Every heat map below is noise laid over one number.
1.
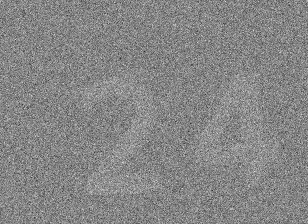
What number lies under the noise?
24
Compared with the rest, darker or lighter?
lighter
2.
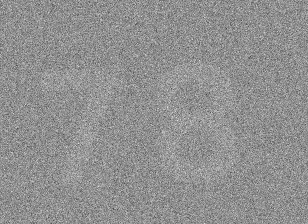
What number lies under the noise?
78
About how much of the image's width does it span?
two thirds
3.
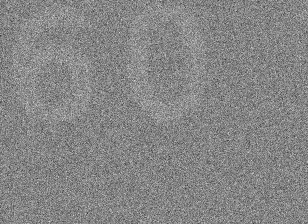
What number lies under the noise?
60
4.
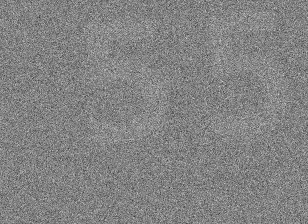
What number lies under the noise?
55
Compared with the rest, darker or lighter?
lighter
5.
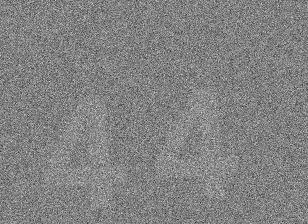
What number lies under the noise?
44
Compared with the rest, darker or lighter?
lighter
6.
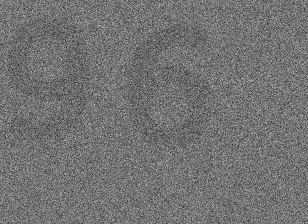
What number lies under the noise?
96
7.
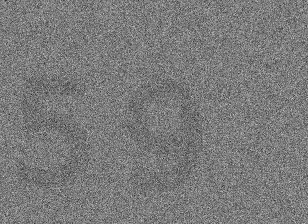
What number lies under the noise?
59
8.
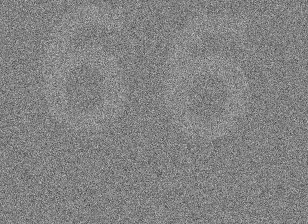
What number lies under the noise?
66
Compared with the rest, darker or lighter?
lighter
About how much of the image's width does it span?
two thirds
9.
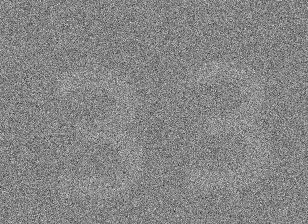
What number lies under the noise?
33
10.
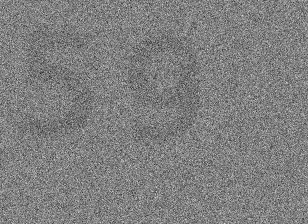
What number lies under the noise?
59
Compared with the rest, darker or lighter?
darker
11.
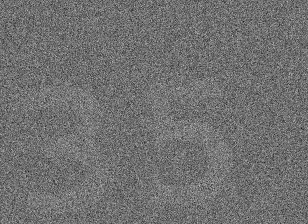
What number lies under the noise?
35
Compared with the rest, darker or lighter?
lighter
